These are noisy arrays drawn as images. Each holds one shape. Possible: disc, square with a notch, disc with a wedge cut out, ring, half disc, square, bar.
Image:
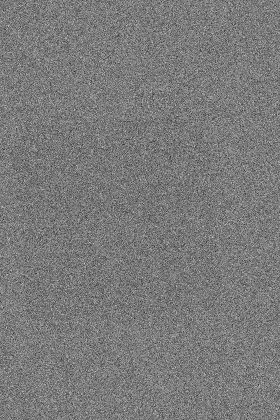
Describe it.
dark square
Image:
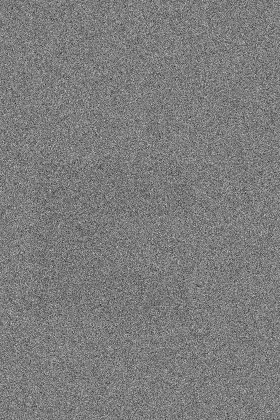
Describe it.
dark square with a notch
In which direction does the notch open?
right
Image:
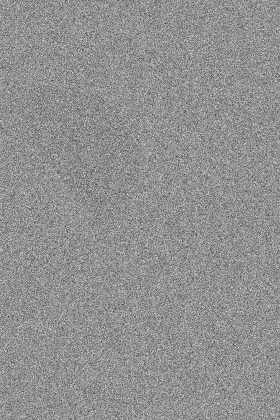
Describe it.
dark half disc
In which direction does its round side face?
up and right
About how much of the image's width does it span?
half
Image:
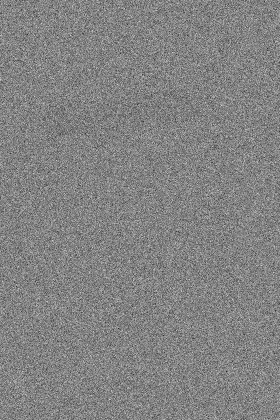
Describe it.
dark bar
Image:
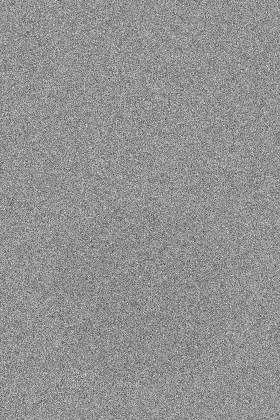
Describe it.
dark disc
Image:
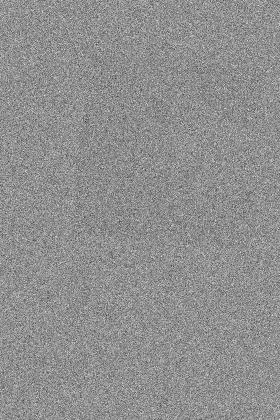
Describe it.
dark square with a notch
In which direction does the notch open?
right
